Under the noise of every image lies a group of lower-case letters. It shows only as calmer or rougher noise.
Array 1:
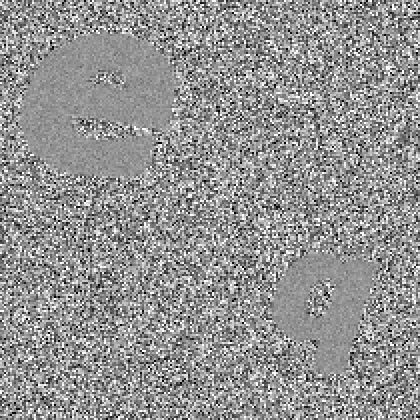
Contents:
top left: calm e; bottom right: calm q
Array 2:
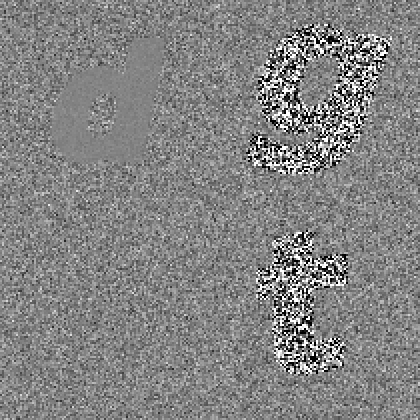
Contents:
top left: calm d; top right: rough g; bottom right: rough t
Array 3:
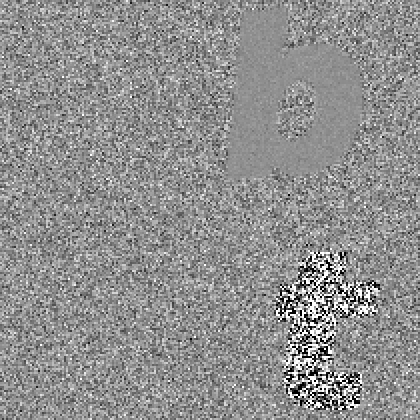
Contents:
top right: calm b; bottom right: rough t
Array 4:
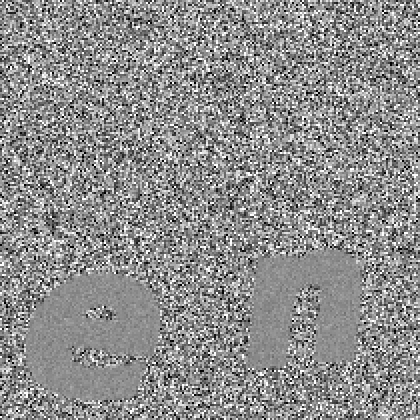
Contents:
bottom left: calm e; bottom right: calm n
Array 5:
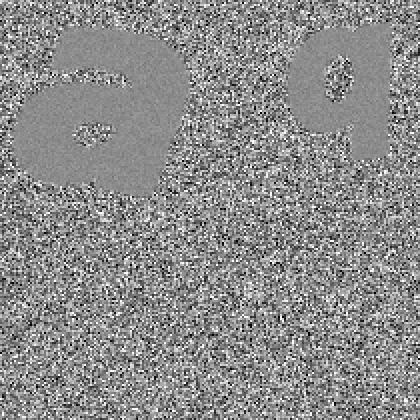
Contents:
top left: calm a; top right: calm q
